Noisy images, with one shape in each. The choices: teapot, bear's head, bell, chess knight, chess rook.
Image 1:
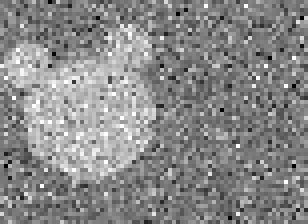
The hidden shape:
bear's head
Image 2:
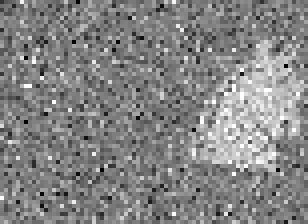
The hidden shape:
chess knight
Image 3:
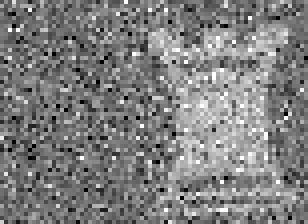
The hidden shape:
chess rook
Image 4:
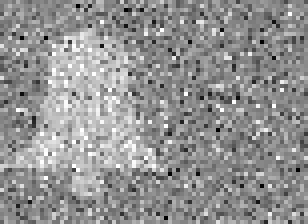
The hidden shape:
bell
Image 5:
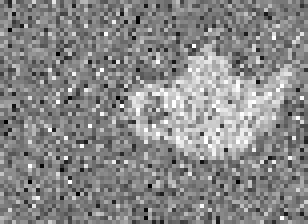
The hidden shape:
teapot
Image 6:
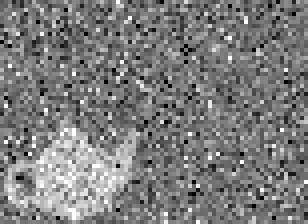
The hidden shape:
teapot
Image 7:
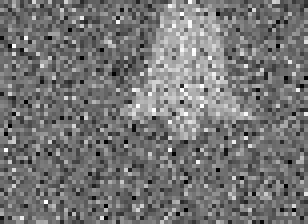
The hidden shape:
bell
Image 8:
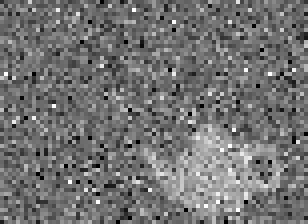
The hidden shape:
teapot
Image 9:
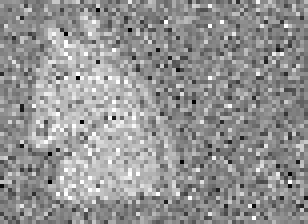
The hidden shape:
chess knight
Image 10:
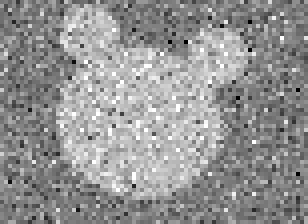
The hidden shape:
bear's head
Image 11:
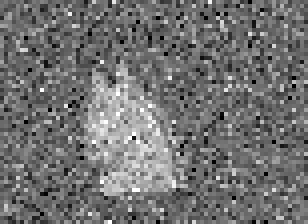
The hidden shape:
chess knight
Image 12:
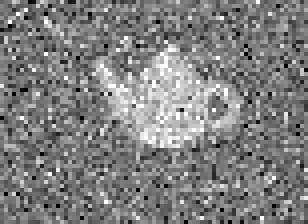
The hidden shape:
teapot
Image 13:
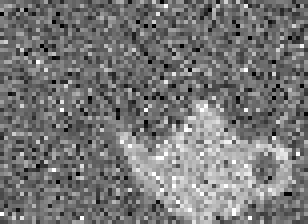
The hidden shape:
teapot
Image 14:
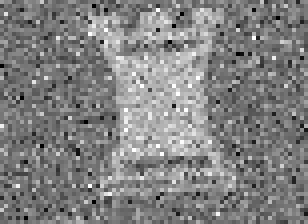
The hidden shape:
chess rook
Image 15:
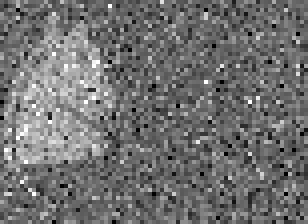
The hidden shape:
chess knight
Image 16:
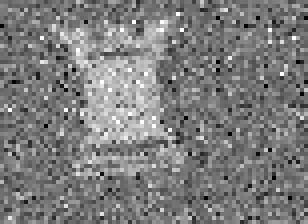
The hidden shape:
chess rook
